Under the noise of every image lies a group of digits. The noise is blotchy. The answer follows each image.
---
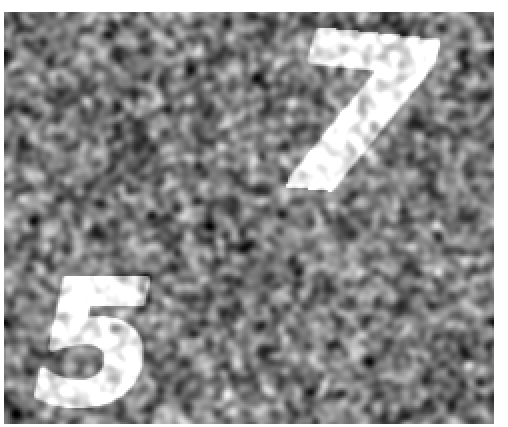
top right: 7; bottom left: 5
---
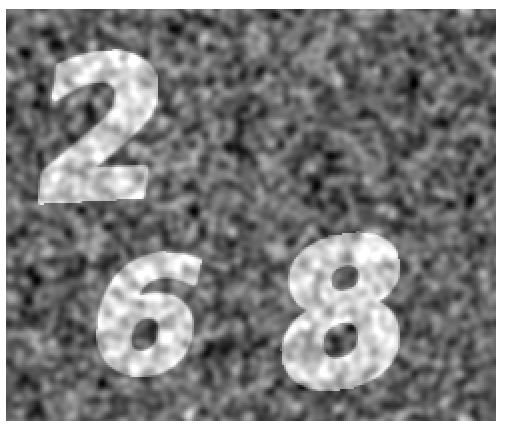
top left: 2; bottom left: 6; bottom right: 8
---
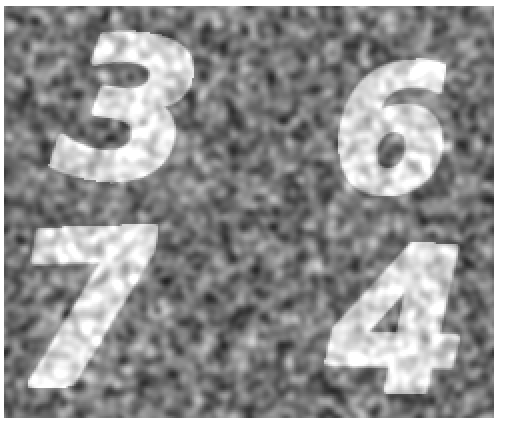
top left: 3; top right: 6; bottom left: 7; bottom right: 4
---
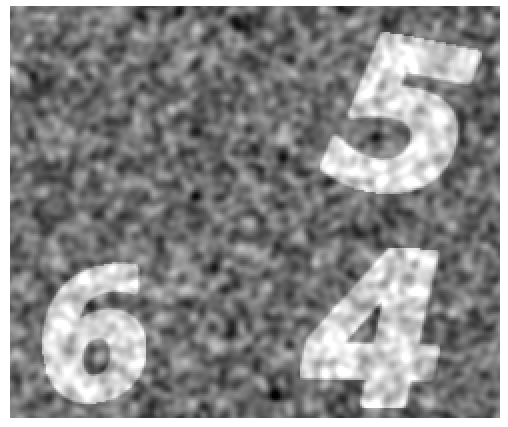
top right: 5; bottom left: 6; bottom right: 4
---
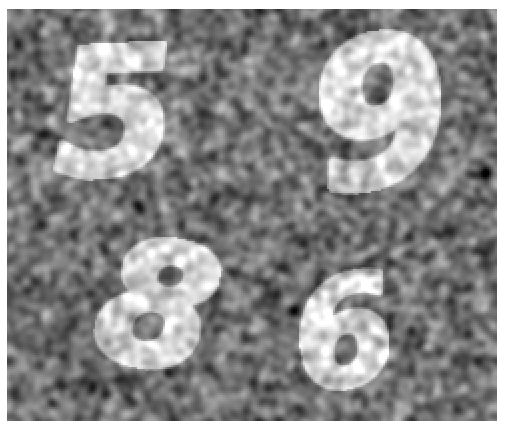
top left: 5; top right: 9; bottom left: 8; bottom right: 6
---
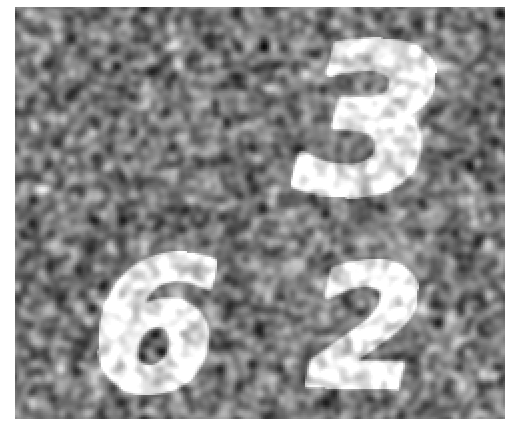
top right: 3; bottom left: 6; bottom right: 2
